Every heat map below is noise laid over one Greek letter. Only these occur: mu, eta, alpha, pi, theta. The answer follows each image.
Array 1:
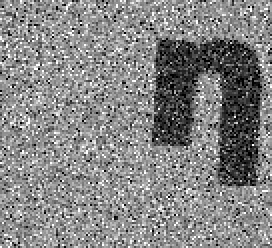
eta
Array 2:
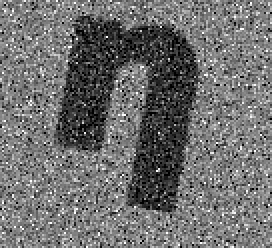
eta
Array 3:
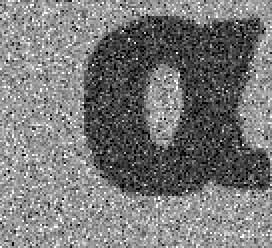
alpha
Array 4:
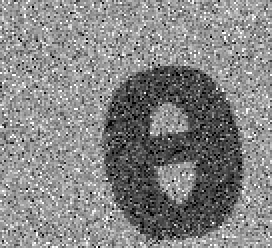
theta
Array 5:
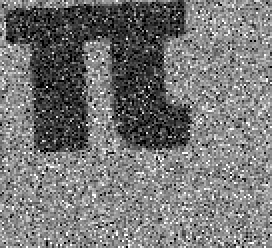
pi
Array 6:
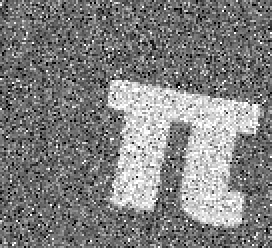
pi
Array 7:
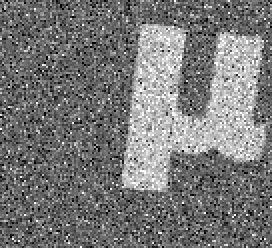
mu
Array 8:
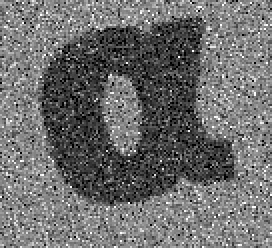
alpha
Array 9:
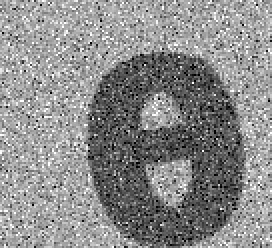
theta
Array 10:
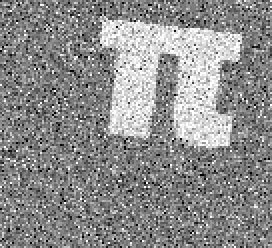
pi
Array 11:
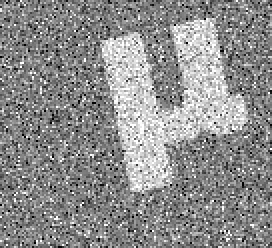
mu
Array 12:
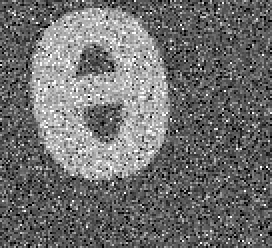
theta
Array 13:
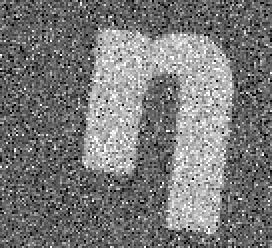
eta
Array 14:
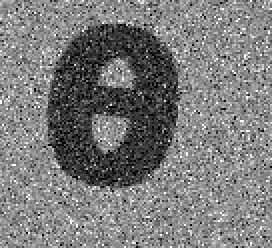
theta
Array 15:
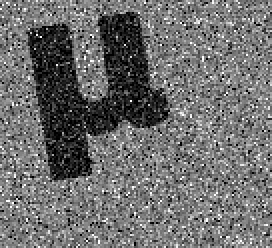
mu
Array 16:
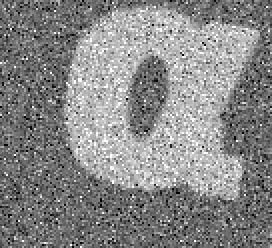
alpha
